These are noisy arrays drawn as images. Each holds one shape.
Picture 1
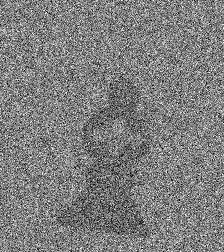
chess bishop
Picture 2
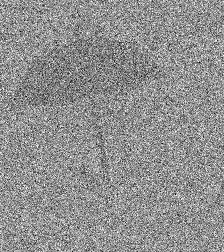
umbrella
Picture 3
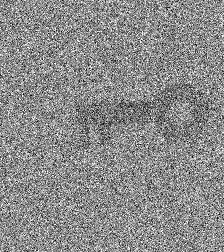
key
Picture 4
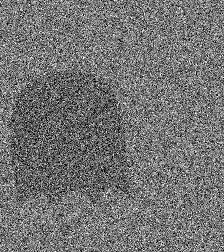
ghost
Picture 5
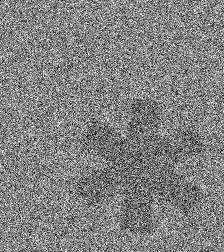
asterisk
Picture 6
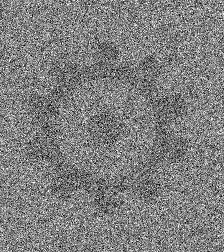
gear
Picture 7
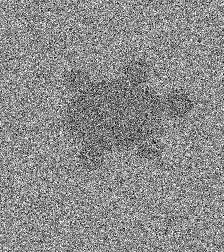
turtle
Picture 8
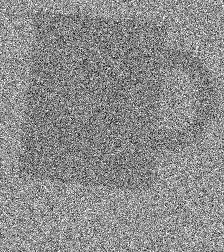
cup
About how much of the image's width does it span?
nearly all
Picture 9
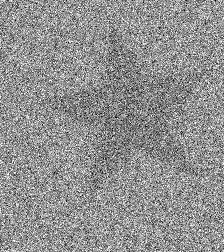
star
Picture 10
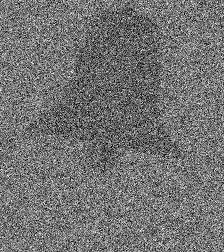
bell
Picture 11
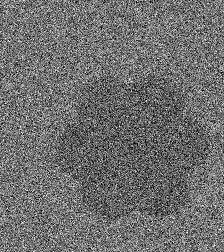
flower
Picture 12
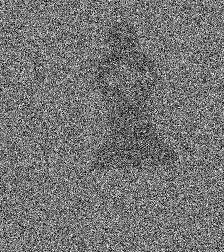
chess bishop
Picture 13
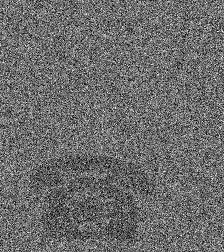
telephone
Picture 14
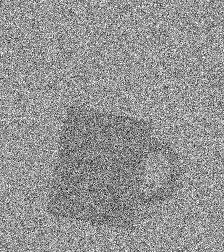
cup
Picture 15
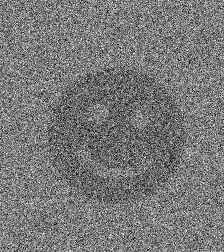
smiling face
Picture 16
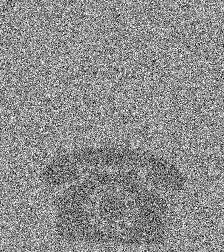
telephone
